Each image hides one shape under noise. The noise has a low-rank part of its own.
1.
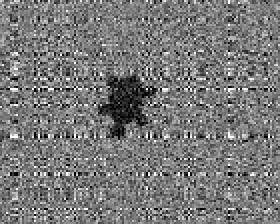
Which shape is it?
turtle
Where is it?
centre
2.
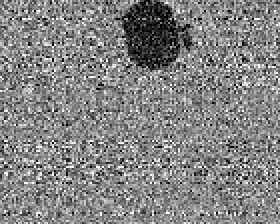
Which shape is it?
apple
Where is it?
top middle
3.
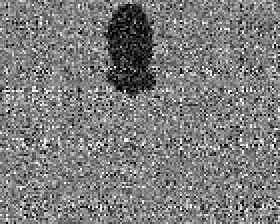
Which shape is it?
footprint
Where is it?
top middle
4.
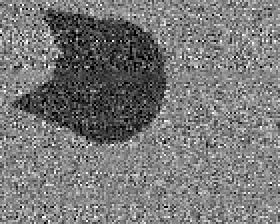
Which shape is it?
cat's head
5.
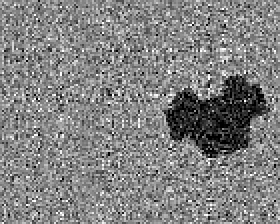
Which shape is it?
car
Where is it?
middle right
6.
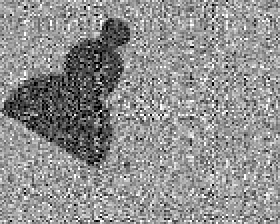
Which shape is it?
chess pawn
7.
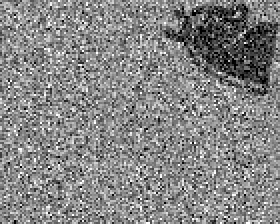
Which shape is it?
chess knight
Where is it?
top right
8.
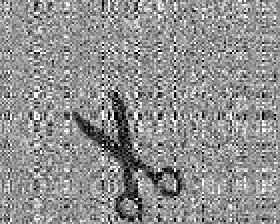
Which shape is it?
pair of scissors
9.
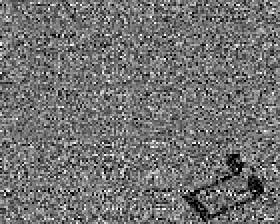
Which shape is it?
pair of musical notes
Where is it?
bottom right
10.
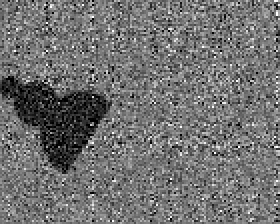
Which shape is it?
chess pawn
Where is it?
middle left
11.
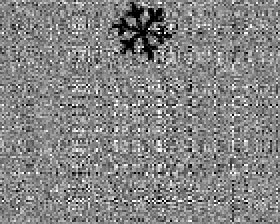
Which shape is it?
snowflake
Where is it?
top middle
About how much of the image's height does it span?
a quarter
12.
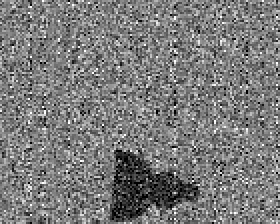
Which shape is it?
chess pawn
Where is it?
bottom middle
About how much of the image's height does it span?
a third
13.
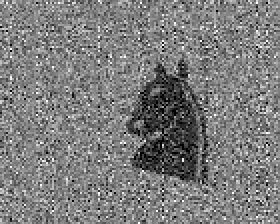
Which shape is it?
chess knight
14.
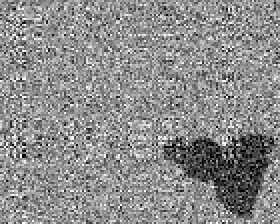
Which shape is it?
chess pawn
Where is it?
bottom right
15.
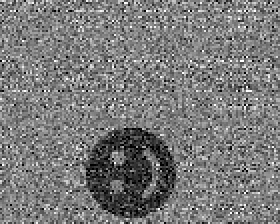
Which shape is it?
smiling face
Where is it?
bottom middle
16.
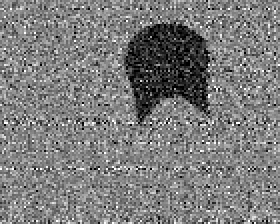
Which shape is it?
cat's head
